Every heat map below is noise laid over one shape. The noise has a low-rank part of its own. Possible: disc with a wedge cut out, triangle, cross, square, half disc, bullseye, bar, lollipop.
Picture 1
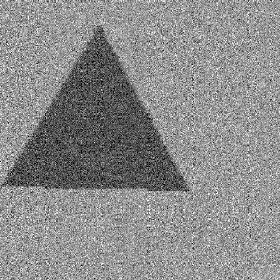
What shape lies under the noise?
triangle
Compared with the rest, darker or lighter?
darker
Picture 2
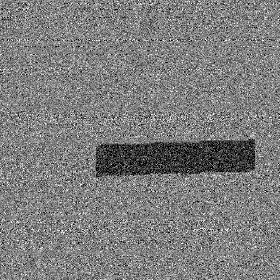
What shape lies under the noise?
bar
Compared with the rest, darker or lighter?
darker
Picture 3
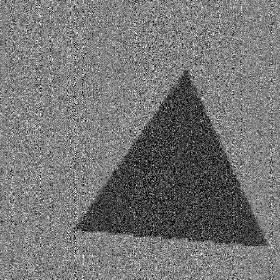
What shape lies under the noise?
triangle
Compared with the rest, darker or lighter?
darker
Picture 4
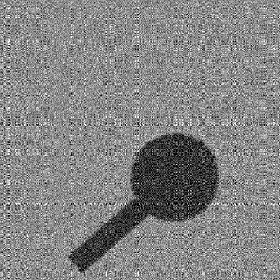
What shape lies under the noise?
lollipop
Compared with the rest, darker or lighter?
darker
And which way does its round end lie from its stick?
up and right
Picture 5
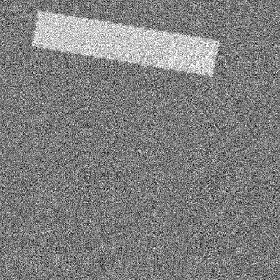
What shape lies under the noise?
bar
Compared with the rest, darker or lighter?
lighter
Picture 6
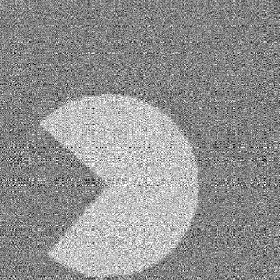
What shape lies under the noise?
disc with a wedge cut out
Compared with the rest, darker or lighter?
lighter
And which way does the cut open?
left
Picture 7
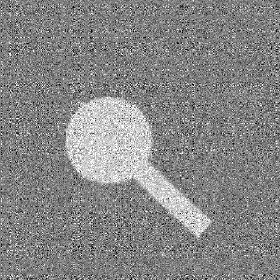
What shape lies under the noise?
lollipop
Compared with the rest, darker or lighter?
lighter
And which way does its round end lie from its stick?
up and left
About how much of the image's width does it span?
half
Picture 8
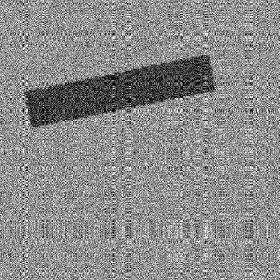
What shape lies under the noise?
bar
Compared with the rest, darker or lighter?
darker
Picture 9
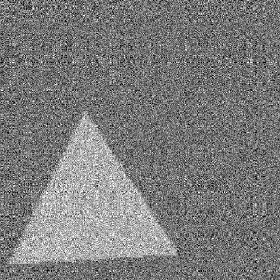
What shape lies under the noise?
triangle
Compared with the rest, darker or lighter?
lighter
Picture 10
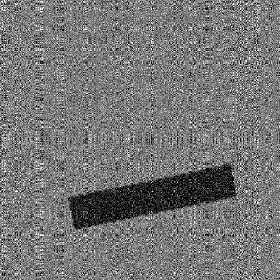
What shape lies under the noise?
bar
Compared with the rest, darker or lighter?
darker
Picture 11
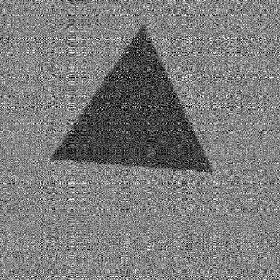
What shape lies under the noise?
triangle
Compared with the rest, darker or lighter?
darker
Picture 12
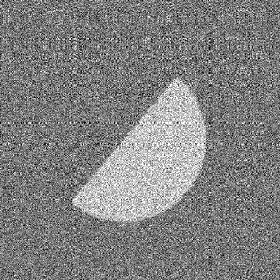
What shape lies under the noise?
half disc
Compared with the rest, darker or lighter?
lighter
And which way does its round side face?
down and right
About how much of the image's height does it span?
half
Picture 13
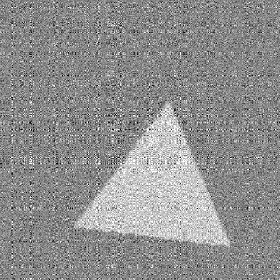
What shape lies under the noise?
triangle
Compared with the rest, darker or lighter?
lighter
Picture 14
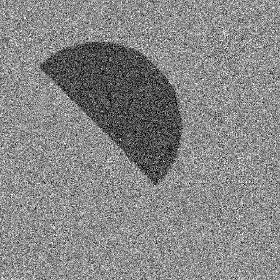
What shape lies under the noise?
half disc
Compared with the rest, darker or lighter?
darker
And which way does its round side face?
up and right
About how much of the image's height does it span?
half
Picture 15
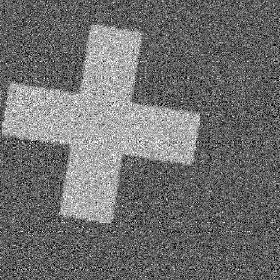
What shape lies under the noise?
cross
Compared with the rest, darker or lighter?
lighter
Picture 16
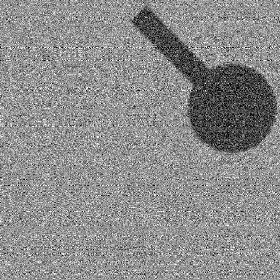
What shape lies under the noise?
lollipop
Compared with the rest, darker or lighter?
darker
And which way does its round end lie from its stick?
down and right
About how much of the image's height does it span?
half
